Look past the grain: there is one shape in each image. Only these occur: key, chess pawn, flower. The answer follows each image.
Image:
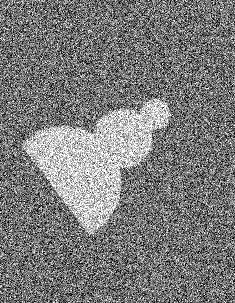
chess pawn
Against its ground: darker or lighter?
lighter
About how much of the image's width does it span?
two thirds
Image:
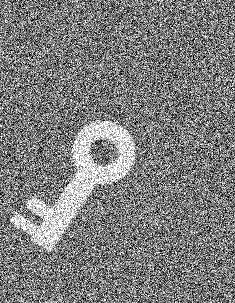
key
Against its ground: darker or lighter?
lighter
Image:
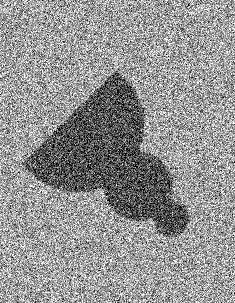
chess pawn
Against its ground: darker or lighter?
darker
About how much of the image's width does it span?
two thirds
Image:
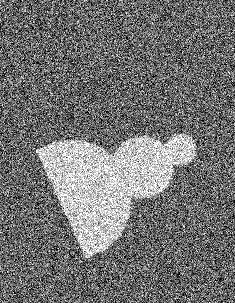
chess pawn
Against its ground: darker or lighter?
lighter
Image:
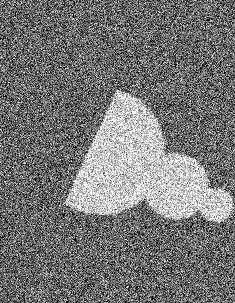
chess pawn
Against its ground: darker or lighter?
lighter
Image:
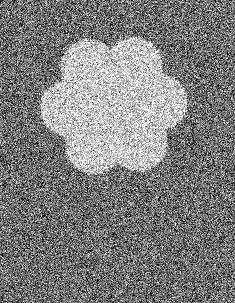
flower
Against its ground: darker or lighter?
lighter
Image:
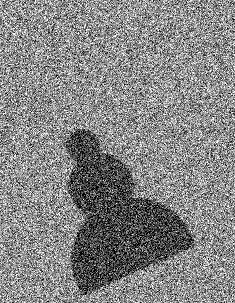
chess pawn
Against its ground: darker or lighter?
darker
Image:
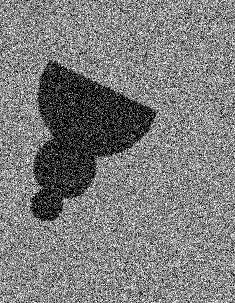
chess pawn
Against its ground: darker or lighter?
darker
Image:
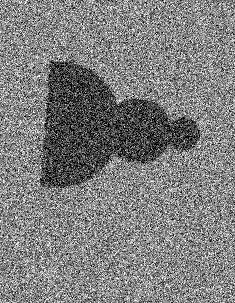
chess pawn
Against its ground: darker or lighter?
darker
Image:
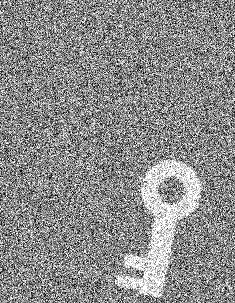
key
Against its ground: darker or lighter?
lighter
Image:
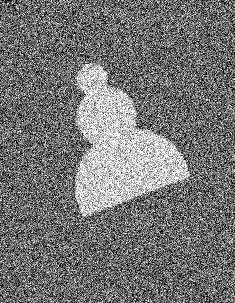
chess pawn
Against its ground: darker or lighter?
lighter
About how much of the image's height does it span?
half
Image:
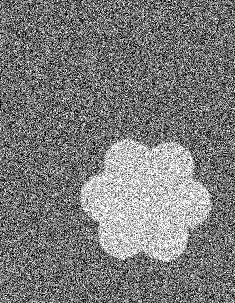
flower
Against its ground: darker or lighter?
lighter
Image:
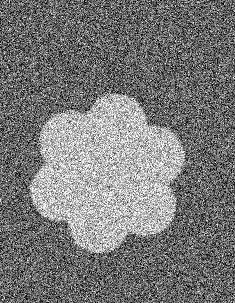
flower
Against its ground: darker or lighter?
lighter
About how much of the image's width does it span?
two thirds
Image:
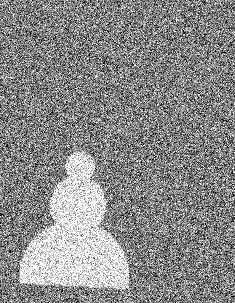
chess pawn
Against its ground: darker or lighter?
lighter
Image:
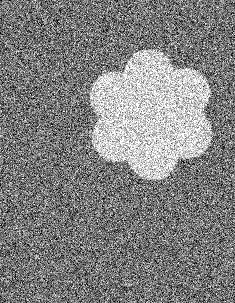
flower
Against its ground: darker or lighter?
lighter
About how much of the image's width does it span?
half
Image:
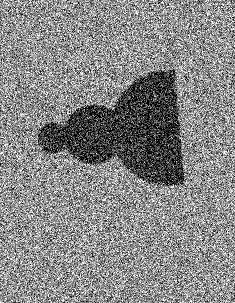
chess pawn
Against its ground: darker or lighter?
darker
